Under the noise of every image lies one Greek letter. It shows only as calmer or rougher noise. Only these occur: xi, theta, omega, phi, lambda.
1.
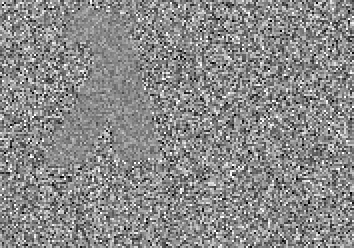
lambda
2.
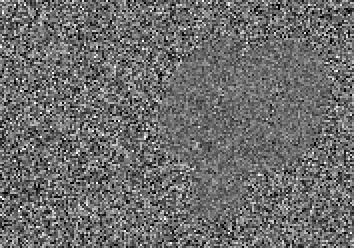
phi
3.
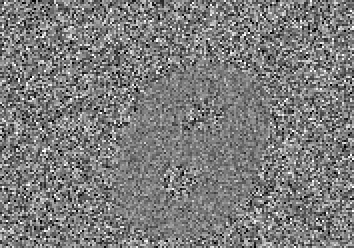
theta
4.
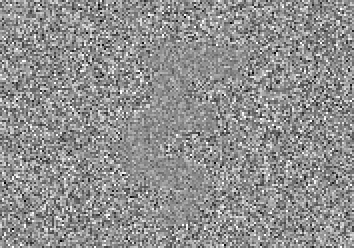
xi
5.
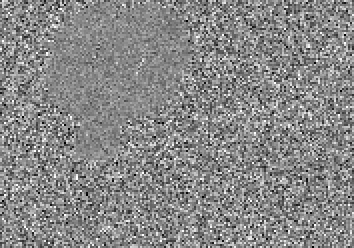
phi
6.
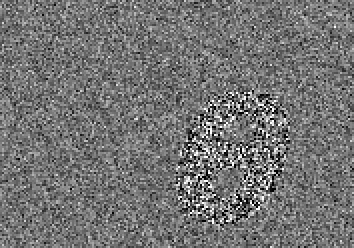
theta
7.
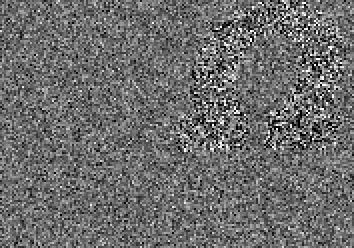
omega
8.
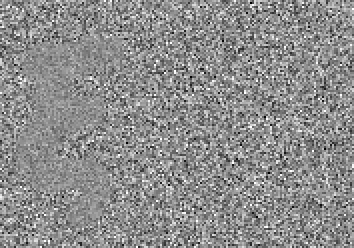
xi
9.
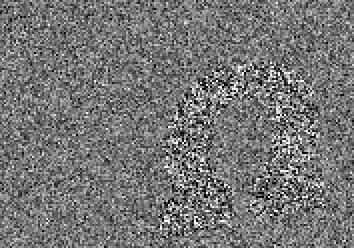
omega
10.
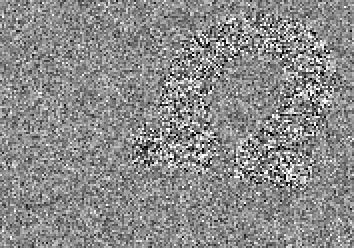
omega
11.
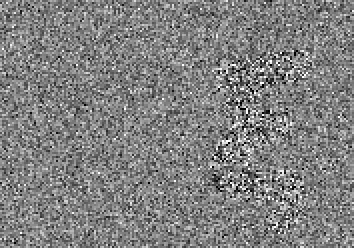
xi
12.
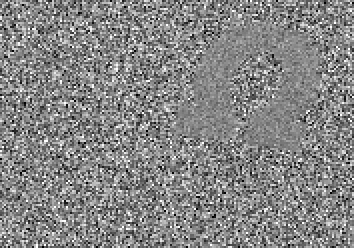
omega
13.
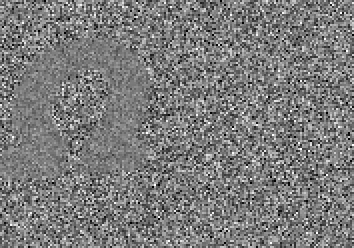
omega
